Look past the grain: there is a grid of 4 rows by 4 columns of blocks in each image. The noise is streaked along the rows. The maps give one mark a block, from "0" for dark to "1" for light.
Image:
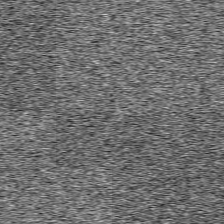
0 1 1 1
0 1 1 1
1 0 0 0
1 1 0 0
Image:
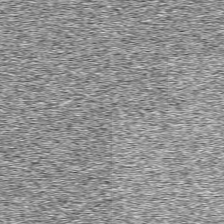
0 0 0 0
0 0 0 1
0 0 1 1
0 0 1 1
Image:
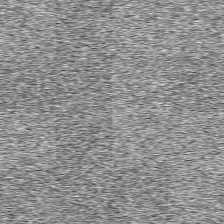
1 0 1 1
0 0 1 0
1 0 1 1
0 0 0 1
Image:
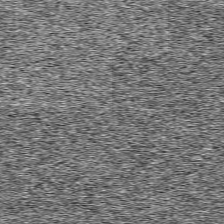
1 1 1 0
1 1 0 0
0 0 0 0
0 0 0 0
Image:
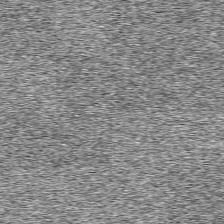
0 1 0 0
1 0 0 0
0 0 1 1
1 1 1 0
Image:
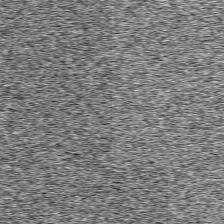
0 0 1 1
0 0 1 1
0 0 1 1
0 0 0 1
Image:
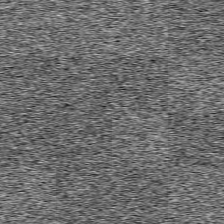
1 1 1 0
0 0 0 1
0 0 1 0
1 0 0 1
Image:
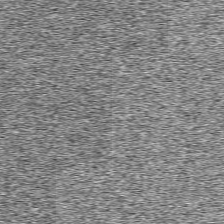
0 0 0 1
0 0 1 1
0 0 1 1
0 1 1 1
